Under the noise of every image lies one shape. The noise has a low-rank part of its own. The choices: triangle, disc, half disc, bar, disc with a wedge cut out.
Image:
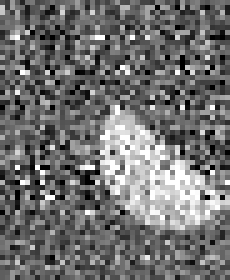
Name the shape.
half disc
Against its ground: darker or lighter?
lighter
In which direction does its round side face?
down and left
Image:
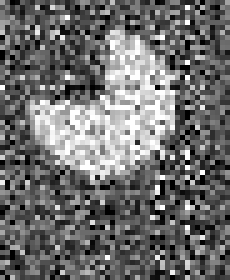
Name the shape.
disc with a wedge cut out
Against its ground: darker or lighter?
lighter
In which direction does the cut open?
up and left
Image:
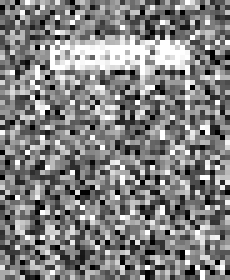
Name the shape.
bar
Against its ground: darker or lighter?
lighter
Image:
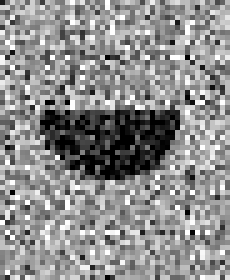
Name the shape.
half disc
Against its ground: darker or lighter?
darker
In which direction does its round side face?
down
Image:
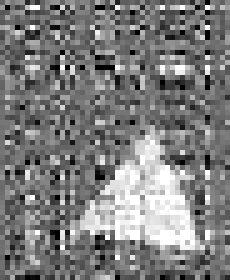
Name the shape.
triangle
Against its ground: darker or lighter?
lighter
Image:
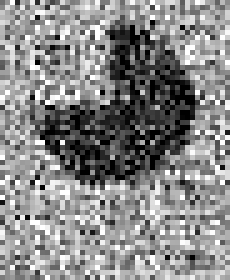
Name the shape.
disc with a wedge cut out
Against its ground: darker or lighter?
darker
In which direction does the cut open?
up and left
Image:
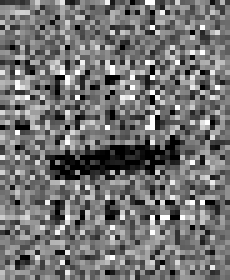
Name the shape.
bar
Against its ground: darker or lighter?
darker
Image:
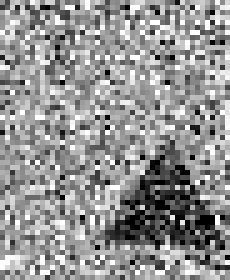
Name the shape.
triangle
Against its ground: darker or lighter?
darker
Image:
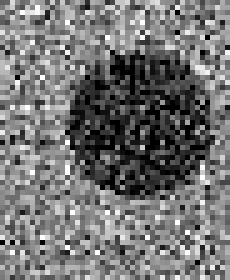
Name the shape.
disc
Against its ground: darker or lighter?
darker
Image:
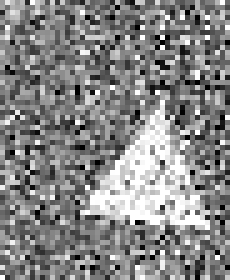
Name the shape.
triangle
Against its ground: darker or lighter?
lighter
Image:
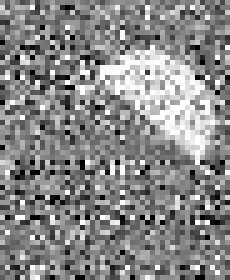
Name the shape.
half disc
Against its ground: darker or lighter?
lighter
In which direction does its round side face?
up and right
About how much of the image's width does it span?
half
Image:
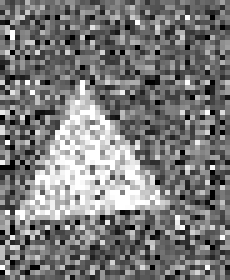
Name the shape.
triangle
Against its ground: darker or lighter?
lighter
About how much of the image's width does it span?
two thirds
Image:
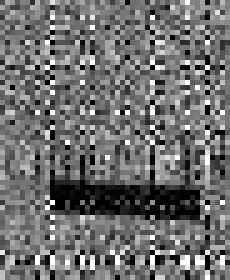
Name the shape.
bar
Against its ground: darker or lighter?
darker
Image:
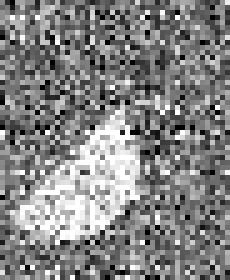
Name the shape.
half disc
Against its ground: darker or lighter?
lighter
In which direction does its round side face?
down and right
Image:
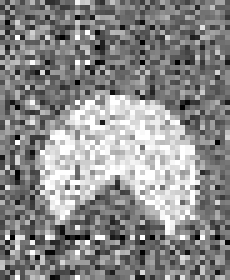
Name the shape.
disc with a wedge cut out
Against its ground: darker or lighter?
lighter
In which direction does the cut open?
down
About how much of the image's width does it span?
two thirds
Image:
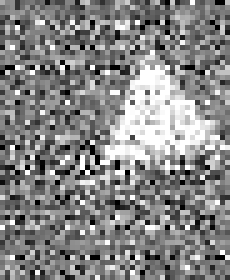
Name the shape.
triangle
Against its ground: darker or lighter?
lighter
